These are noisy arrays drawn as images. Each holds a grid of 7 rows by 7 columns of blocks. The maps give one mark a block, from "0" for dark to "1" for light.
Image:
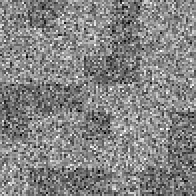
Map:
1 0 1 1 0 1 1
1 1 1 1 0 1 1
1 1 1 0 0 1 1
0 0 0 1 1 1 1
0 1 1 0 1 1 0
1 1 1 1 1 1 0
1 0 0 0 1 0 0
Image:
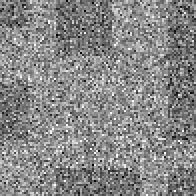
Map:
0 1 0 0 1 1 0
1 1 0 0 1 1 0
1 1 1 1 1 1 0
0 1 1 1 1 1 0
0 1 1 1 1 1 0
1 1 1 1 1 1 1
1 1 0 0 0 1 0
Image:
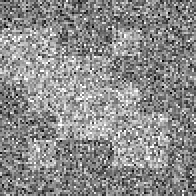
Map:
0 0 0 0 0 0 0
1 1 0 0 1 0 0
1 1 1 1 0 0 0
0 1 1 1 1 0 0
0 0 1 1 1 1 0
0 1 0 0 1 1 0
0 0 0 0 0 0 0
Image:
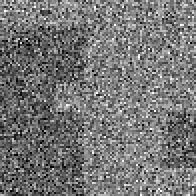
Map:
1 1 1 1 1 1 1
0 0 0 1 1 1 1
0 0 0 1 1 1 1
0 0 1 1 1 1 1
0 0 0 1 1 1 0
0 0 0 1 1 1 0
0 0 0 1 1 1 1
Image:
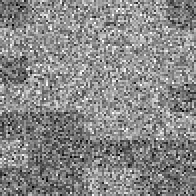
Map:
0 1 1 1 1 1 0
1 1 1 1 1 1 1
0 1 1 1 1 1 1
1 1 1 1 1 1 0
0 0 0 1 1 1 1
1 0 0 0 0 0 0
0 0 0 1 1 0 0
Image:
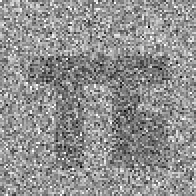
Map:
1 1 1 1 1 1 1
1 1 1 1 1 1 1
1 0 0 0 0 0 1
1 1 0 1 0 1 1
1 1 0 1 0 0 1
1 1 0 1 0 0 1
1 1 1 1 1 1 1
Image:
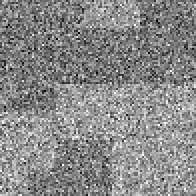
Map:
0 0 0 1 1 0 0
0 0 0 0 0 0 0
0 0 0 0 0 0 0
0 0 1 1 1 1 1
1 1 1 1 1 1 1
1 1 0 0 1 1 1
1 0 0 0 1 1 1
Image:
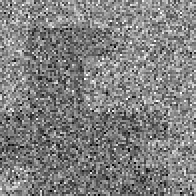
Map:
1 1 1 1 1 1 1
1 0 0 0 1 1 1
1 0 0 1 1 1 1
1 0 0 1 1 1 1
0 0 0 0 0 0 1
0 0 0 0 0 1 1
1 0 0 0 0 0 1
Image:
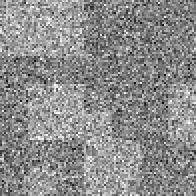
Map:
1 1 1 0 0 0 0
1 1 1 0 0 0 0
0 0 0 0 0 0 0
0 1 1 0 0 0 1
0 1 1 1 0 0 1
0 0 0 1 1 0 0
0 1 0 1 1 0 0
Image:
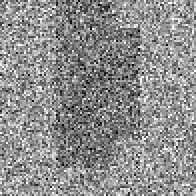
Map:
1 1 0 0 1 1 1
1 1 0 0 0 1 1
1 1 0 0 0 1 1
1 1 0 0 0 1 1
1 1 0 0 0 1 1
1 1 0 0 1 1 1
1 1 1 1 1 1 1
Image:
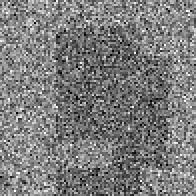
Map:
1 1 1 1 1 1 1
1 1 0 0 0 1 1
1 1 0 0 0 0 1
1 1 0 0 0 0 1
1 1 0 0 0 0 1
1 1 1 1 0 0 1
1 1 0 0 0 1 1
